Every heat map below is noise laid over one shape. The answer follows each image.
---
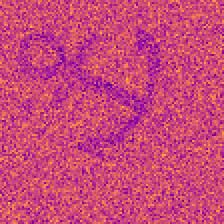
dark anchor
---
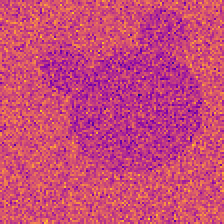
dark bear's head
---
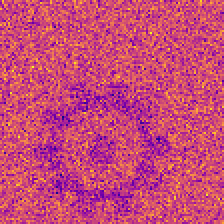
dark gear
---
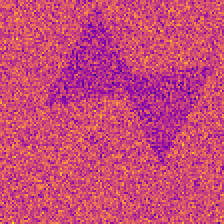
dark bow tie
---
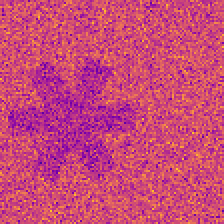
dark asterisk
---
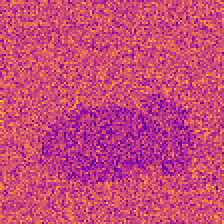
dark footprint
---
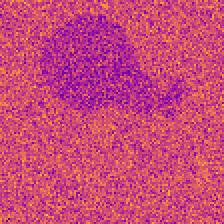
dark pear
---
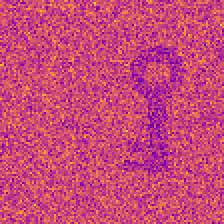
dark key
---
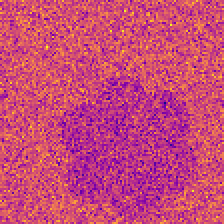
dark flower
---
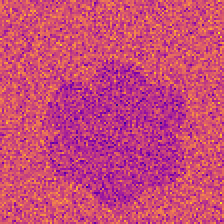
dark flower
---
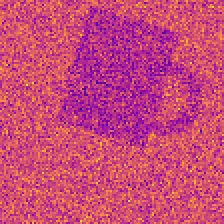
dark cup
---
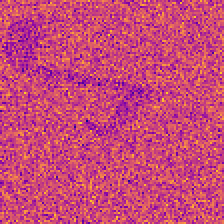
dark musical note
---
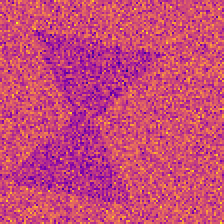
dark bow tie
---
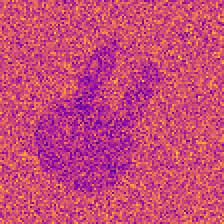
dark rabbit's head
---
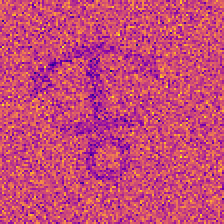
dark anchor
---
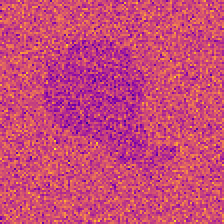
dark pear
